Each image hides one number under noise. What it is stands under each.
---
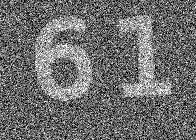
61
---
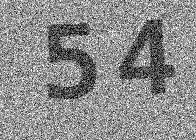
54
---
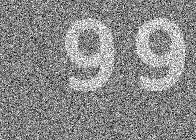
99
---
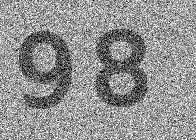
98
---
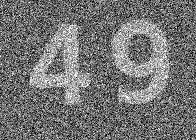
49
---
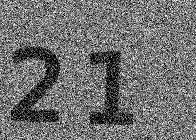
21
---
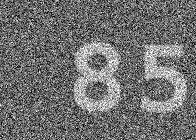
85
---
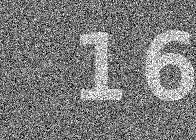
16
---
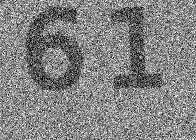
61
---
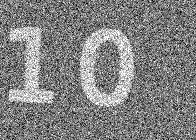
10
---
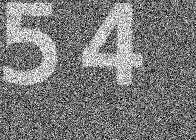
54
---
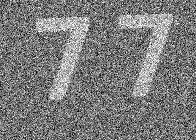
77
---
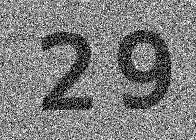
29
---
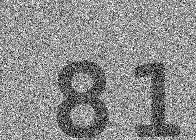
81
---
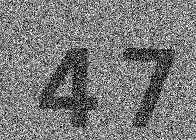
47
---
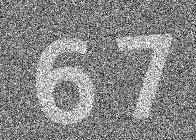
67
